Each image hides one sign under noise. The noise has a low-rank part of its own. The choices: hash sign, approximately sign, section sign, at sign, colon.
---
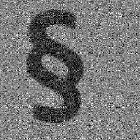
section sign
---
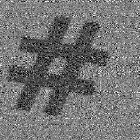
hash sign
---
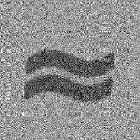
approximately sign
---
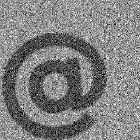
at sign
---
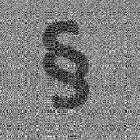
section sign
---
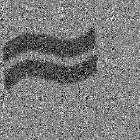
approximately sign
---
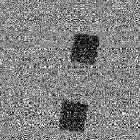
colon
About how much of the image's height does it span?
two thirds
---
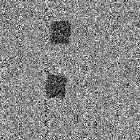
colon
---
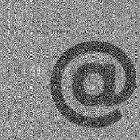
at sign
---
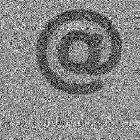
at sign
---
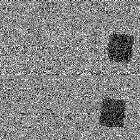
colon
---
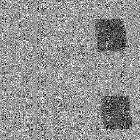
colon
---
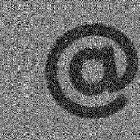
at sign
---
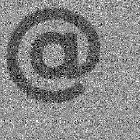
at sign
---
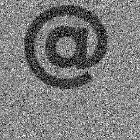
at sign
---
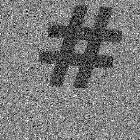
hash sign
